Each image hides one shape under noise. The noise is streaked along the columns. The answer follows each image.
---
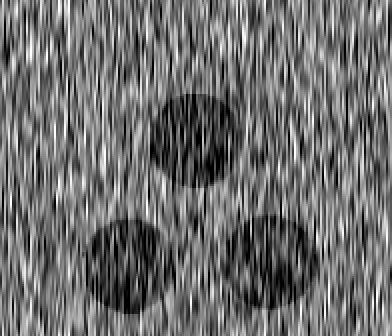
three dots
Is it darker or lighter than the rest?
darker
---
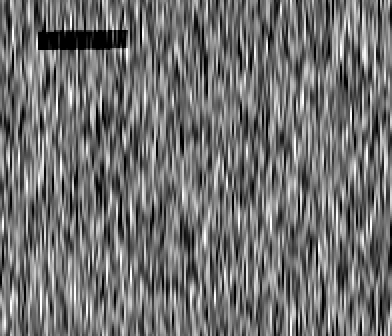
bar
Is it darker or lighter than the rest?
darker
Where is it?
top left
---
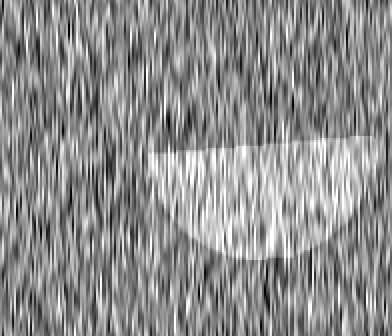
half disc
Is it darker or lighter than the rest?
lighter
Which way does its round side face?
down
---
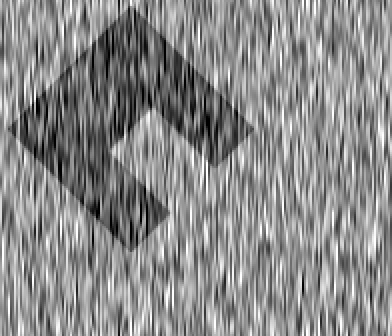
square with a notch
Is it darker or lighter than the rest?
darker
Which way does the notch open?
down and right
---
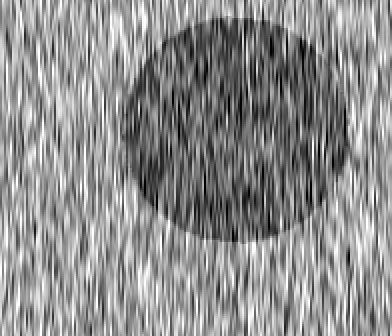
disc
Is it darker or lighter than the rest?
darker
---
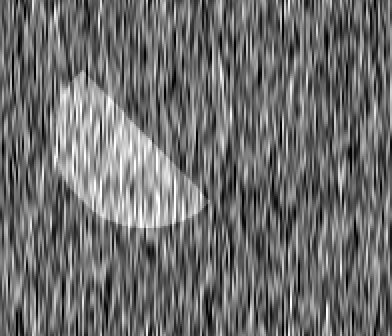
half disc
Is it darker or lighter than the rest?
lighter
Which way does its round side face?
down and left
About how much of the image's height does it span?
half
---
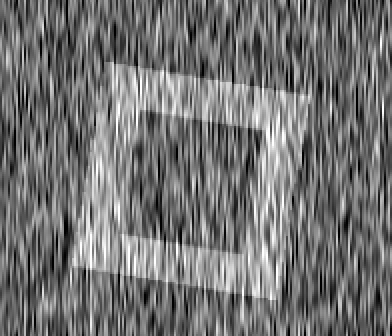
square frame
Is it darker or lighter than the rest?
lighter
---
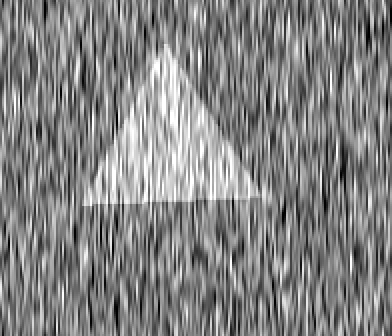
triangle
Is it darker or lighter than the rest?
lighter
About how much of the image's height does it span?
half
